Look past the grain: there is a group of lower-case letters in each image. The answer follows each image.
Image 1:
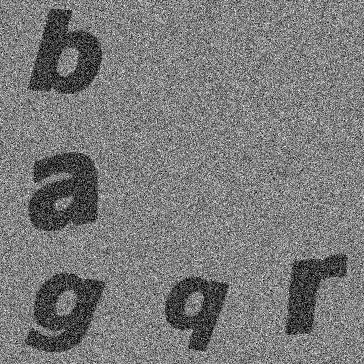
top left: dark b; middle left: dark a; bottom left: dark g; bottom middle: dark q; bottom right: dark r
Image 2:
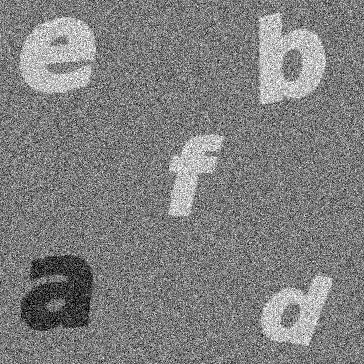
top left: light e; top right: light b; centre: light f; bottom left: dark a; bottom right: light d
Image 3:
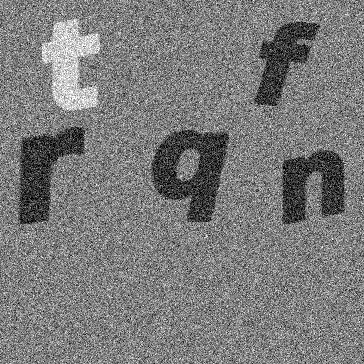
top left: light t; top right: dark f; middle left: dark r; centre: dark q; middle right: dark n
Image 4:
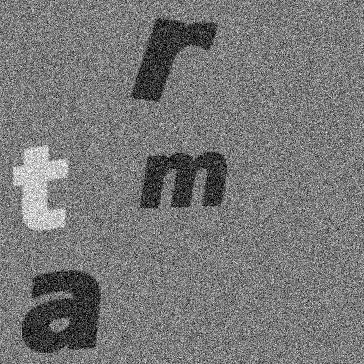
top middle: dark r; middle left: light t; centre: dark m; bottom left: dark a
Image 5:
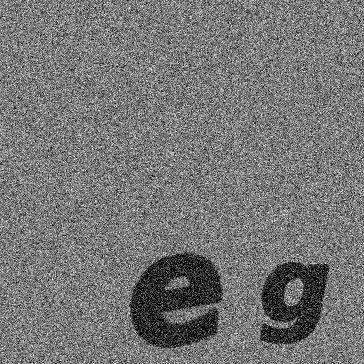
bottom middle: dark e; bottom right: dark g
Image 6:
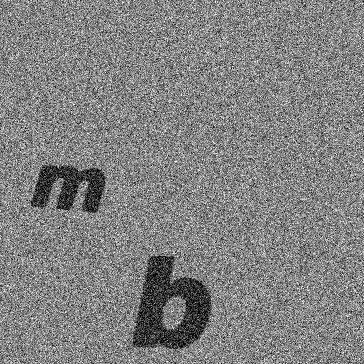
middle left: dark m; bottom middle: dark b
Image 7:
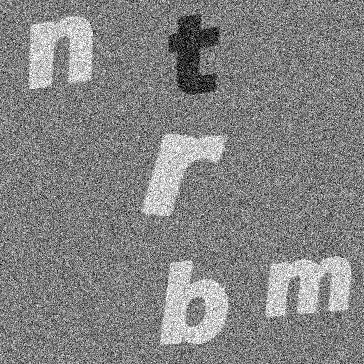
top left: light n; top middle: dark t; centre: light r; bottom middle: light b; bottom right: light m
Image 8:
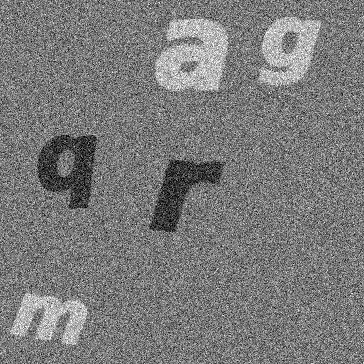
top middle: light a; top right: light g; middle left: dark q; centre: dark r; bottom left: light m
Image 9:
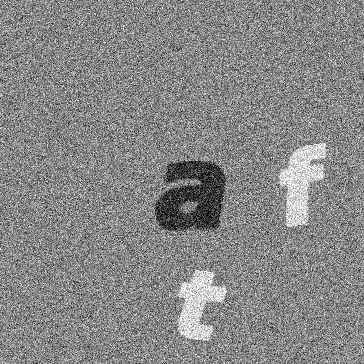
centre: dark a; middle right: light f; bottom middle: light t
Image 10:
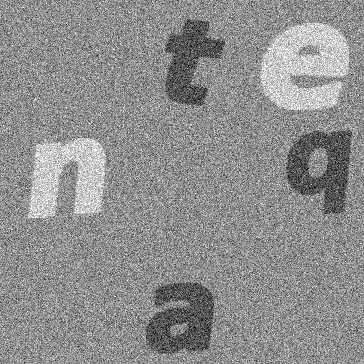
top middle: dark t; top right: light e; middle left: light n; middle right: dark q; bottom middle: dark a
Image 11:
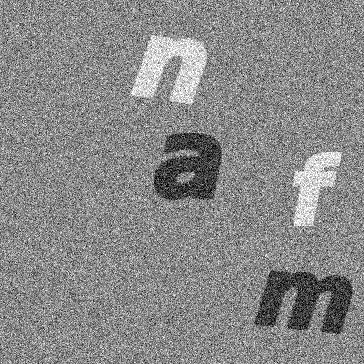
top middle: light n; centre: dark a; middle right: light f; bottom right: dark m
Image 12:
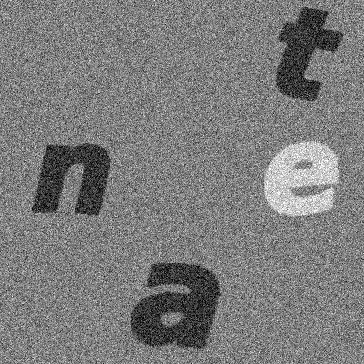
top right: dark t; middle left: dark n; middle right: light e; bottom middle: dark a
